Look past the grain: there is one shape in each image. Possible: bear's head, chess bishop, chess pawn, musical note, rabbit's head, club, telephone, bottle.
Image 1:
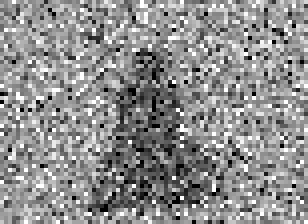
chess pawn
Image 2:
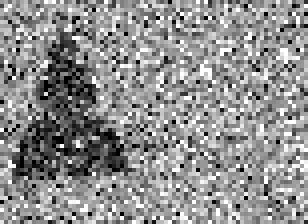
chess pawn
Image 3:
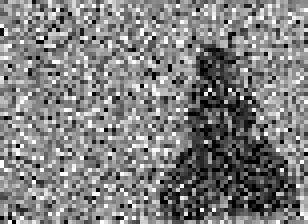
chess pawn
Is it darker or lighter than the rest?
darker
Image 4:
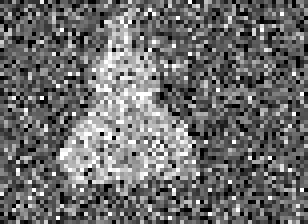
chess pawn
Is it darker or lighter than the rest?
lighter
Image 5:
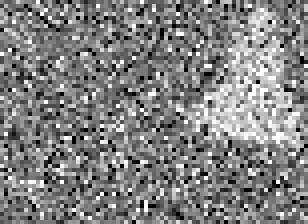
chess pawn
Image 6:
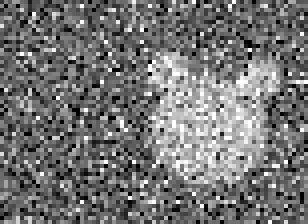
bear's head
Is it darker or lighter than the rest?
lighter
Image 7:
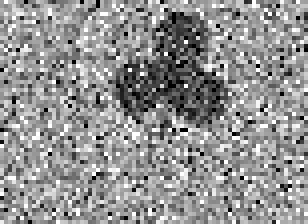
club
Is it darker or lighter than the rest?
darker
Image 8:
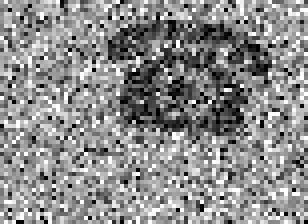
telephone
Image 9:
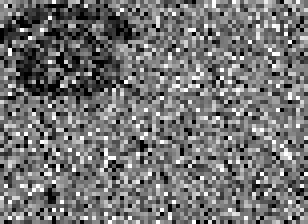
telephone
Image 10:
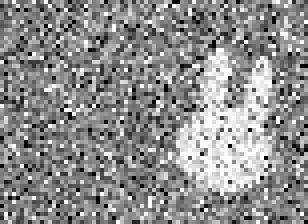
rabbit's head
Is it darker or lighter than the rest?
lighter
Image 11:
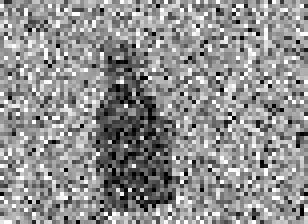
bottle
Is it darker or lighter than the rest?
darker
